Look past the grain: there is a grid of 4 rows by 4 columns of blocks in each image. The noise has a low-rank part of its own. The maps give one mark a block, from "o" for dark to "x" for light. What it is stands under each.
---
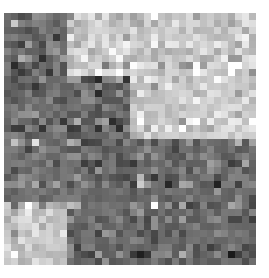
o x x x
o o x x
o o o o
x o o o
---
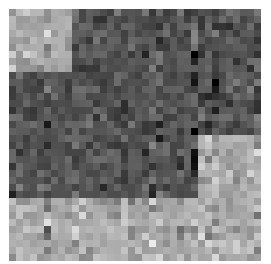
x o o o
o o o o
o o o x
x x x x
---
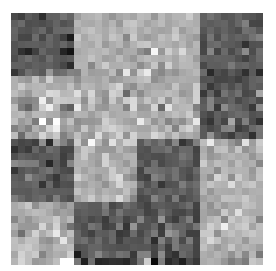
o x x o
x x x o
o x o x
x o o x
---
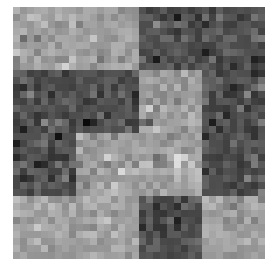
x x o o
o o x o
o x x o
x x o x
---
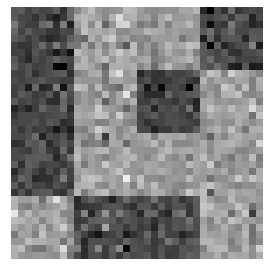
o x x o
o x o x
o x x x
x o o x
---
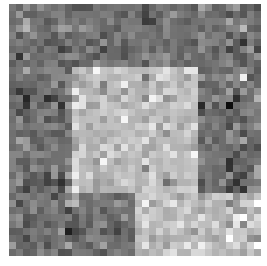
o o o o
o x x o
o x x o
o o x x
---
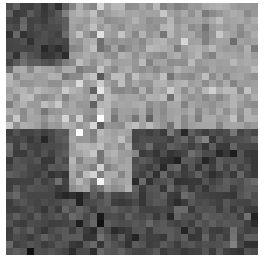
o x x x
x x x x
o x o o
o o o o
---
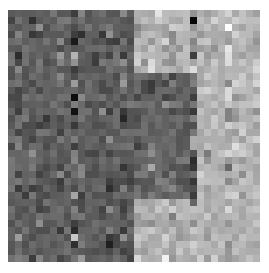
o o x x
o o o x
o o o x
o o x x
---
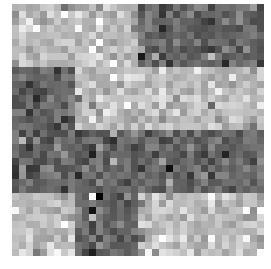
x x o o
o x x x
o o o o
x o x x
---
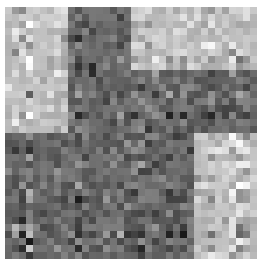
x o x x
x o o o
o o o x
o o o x
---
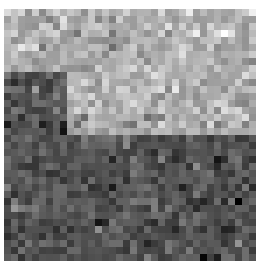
x x x x
o x x x
o o o o
o o o o
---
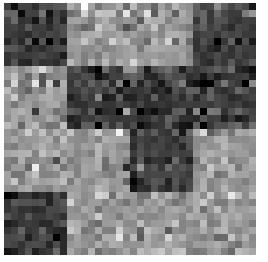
o x x o
x o o o
x x o x
o x x x
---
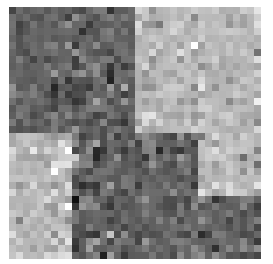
o o x x
o o x x
x o o x
x o o o
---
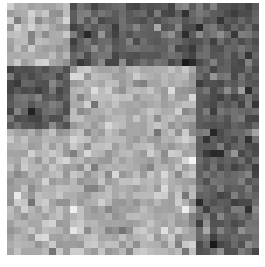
x o o o
o x x o
x x x o
x x x o
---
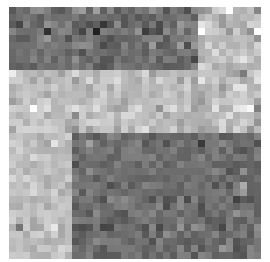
o o o x
x x x x
x o o o
x o o o
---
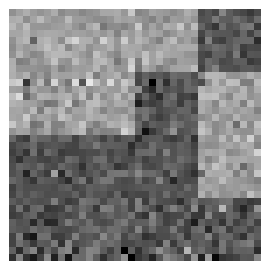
x x x o
x x o x
o o o x
o o o o
